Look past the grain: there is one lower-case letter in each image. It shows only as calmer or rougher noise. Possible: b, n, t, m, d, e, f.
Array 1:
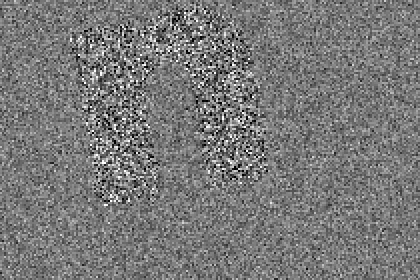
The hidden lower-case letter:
n
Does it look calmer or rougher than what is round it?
rougher
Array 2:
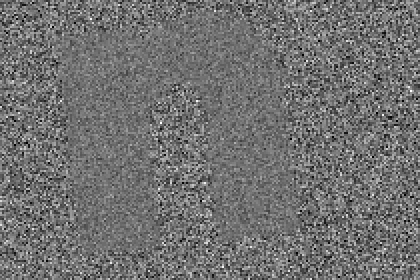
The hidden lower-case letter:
n
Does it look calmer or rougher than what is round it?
calmer
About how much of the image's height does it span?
nearly all
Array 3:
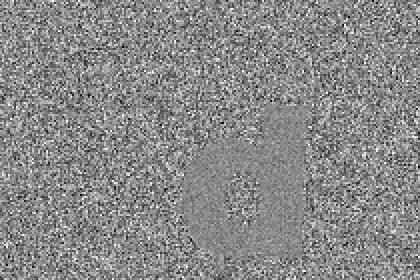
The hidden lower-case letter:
d
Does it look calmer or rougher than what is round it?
calmer
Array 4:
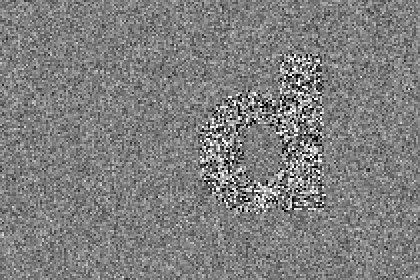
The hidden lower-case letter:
d
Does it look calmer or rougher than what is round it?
rougher
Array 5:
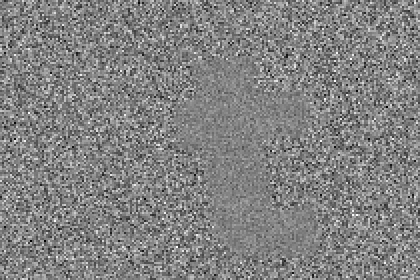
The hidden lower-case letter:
t
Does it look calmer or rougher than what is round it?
calmer
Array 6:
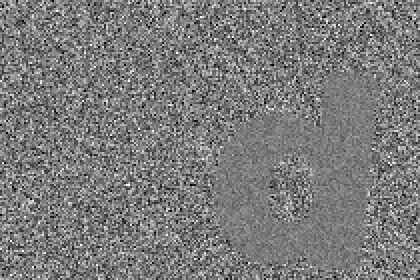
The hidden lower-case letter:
d
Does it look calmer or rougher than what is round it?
calmer
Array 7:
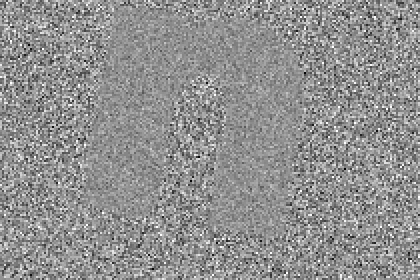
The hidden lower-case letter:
n
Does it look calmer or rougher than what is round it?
calmer
